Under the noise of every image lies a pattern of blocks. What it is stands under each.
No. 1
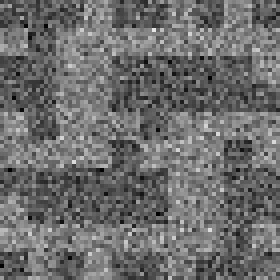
the same after a half turn
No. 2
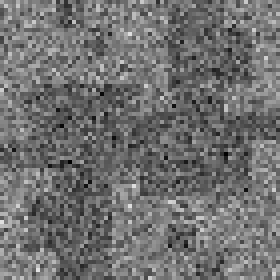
the same after a half turn
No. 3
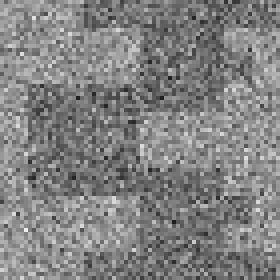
top and bottom mirror each other
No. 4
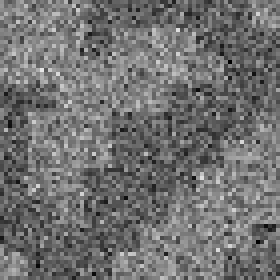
mirrored about the diagonal from the top left
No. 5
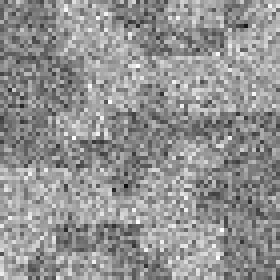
the same after a half turn
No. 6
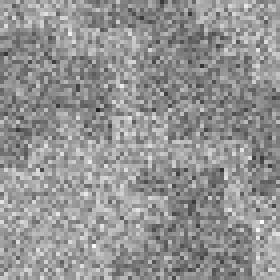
mirrored about the diagonal from the bottom left
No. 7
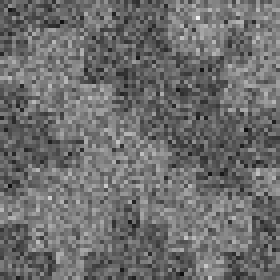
mirrored about the diagonal from the bottom left
